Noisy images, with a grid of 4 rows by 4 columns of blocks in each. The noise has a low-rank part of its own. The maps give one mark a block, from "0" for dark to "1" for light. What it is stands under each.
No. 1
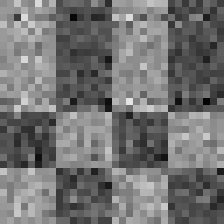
1 0 1 0
1 0 1 0
0 1 0 1
1 0 1 0
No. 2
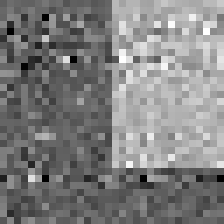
0 0 1 1
0 0 1 1
0 0 1 1
0 0 0 0
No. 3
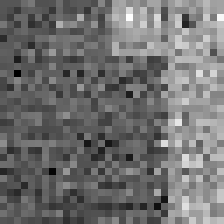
0 0 1 1
0 0 0 1
0 0 0 1
0 0 0 1
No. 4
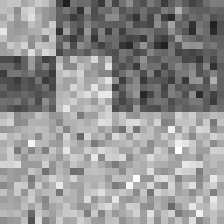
1 0 0 0
0 1 0 0
1 1 1 1
1 1 1 1
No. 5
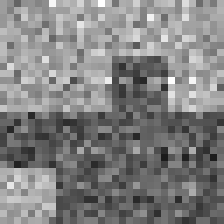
1 1 1 1
1 1 0 1
0 0 0 0
1 0 0 0
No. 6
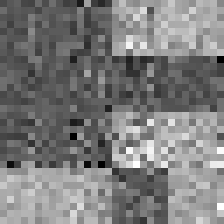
0 0 1 1
0 0 0 0
0 0 1 1
1 1 0 1
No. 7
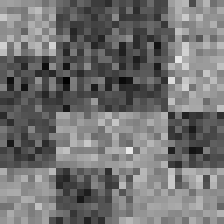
1 0 0 1
0 0 0 1
0 1 1 0
1 0 1 1
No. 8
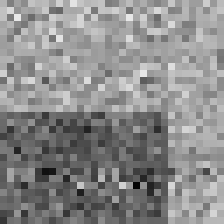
1 1 1 1
1 1 1 1
0 0 0 1
0 0 0 1
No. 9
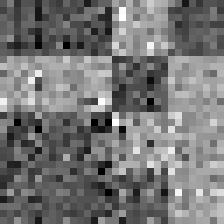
0 0 1 0
1 1 0 1
0 0 1 1
0 0 0 1
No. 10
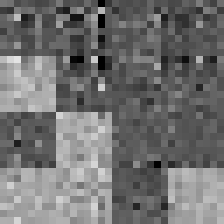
0 0 0 0
1 0 0 0
0 1 0 0
1 1 0 1
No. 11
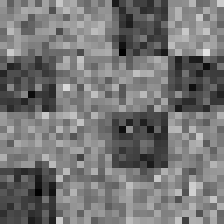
1 1 0 1
0 1 1 0
1 1 0 1
0 1 1 1
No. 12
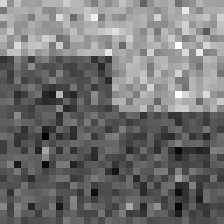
1 1 1 1
0 0 1 1
0 0 0 0
0 0 0 0
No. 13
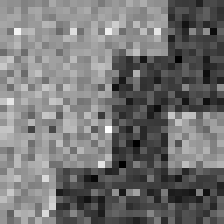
1 1 1 0
1 1 0 0
1 1 0 1
1 0 0 0
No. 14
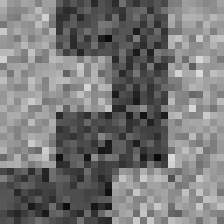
1 0 0 1
1 1 0 1
1 0 0 1
0 0 1 1
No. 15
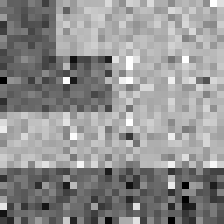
0 1 1 1
0 0 1 1
1 1 1 1
0 0 0 0
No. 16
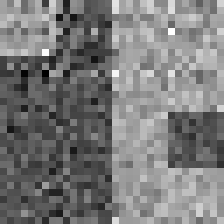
1 0 1 1
0 0 1 1
0 0 1 0
0 0 1 1
